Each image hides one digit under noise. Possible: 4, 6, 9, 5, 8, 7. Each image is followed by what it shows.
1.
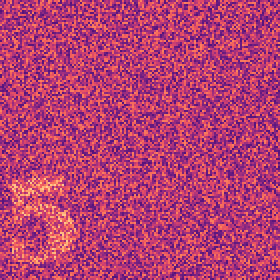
5
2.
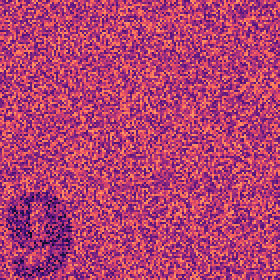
9
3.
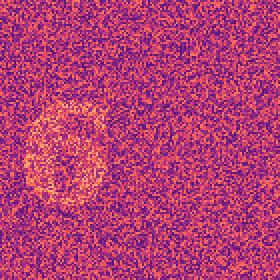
6
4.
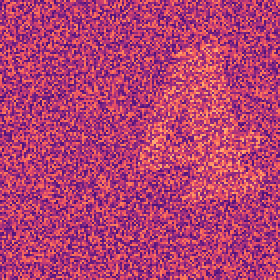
4
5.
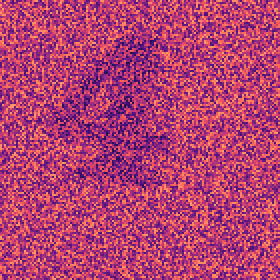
4
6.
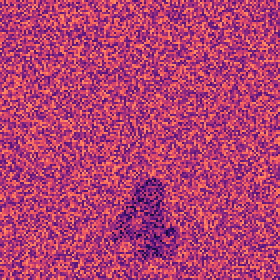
4
